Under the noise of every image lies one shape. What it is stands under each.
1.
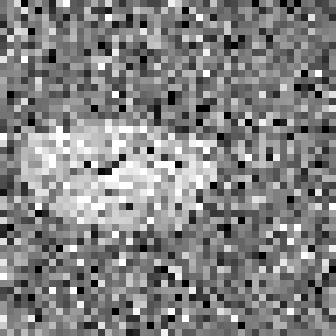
ellipse
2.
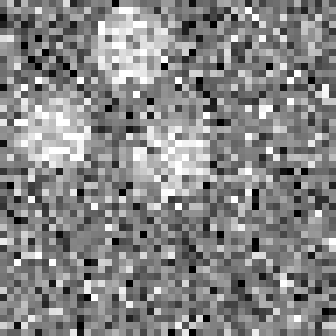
three dots
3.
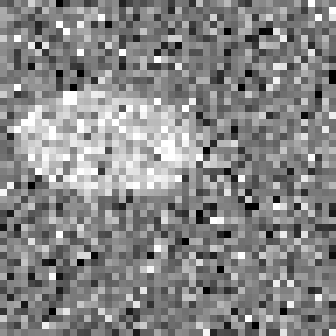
ellipse
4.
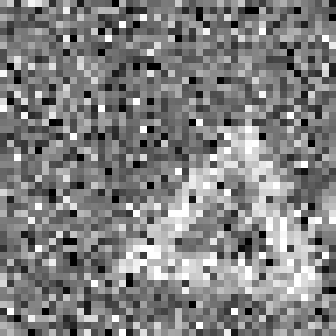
triangle frame
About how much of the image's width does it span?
two thirds
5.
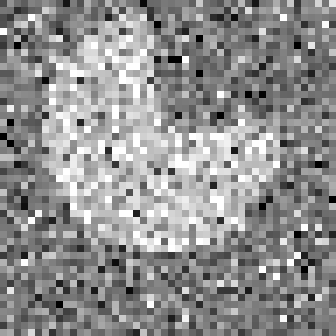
disc with a wedge cut out
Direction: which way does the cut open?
up and right
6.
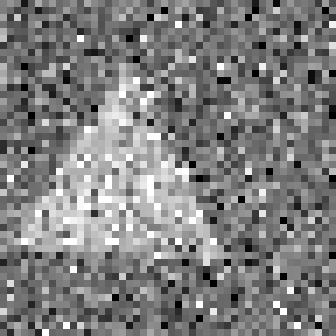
triangle
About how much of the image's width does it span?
two thirds
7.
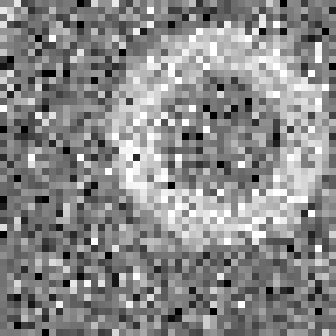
ring
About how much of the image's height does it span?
two thirds
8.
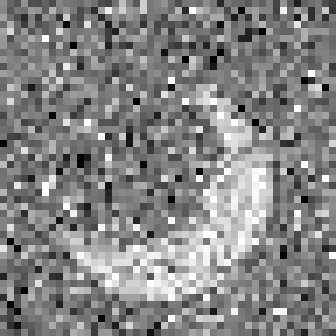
crescent
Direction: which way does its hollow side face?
up and left
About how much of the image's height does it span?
two thirds
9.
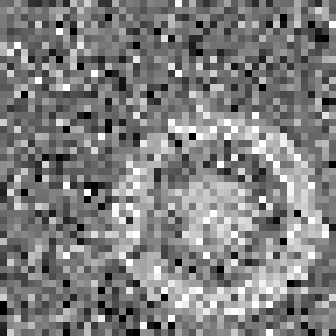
bullseye
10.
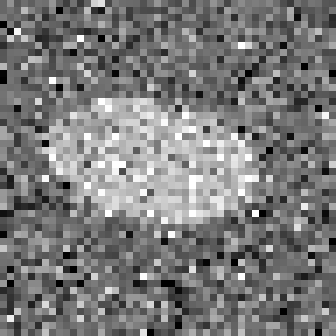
ellipse
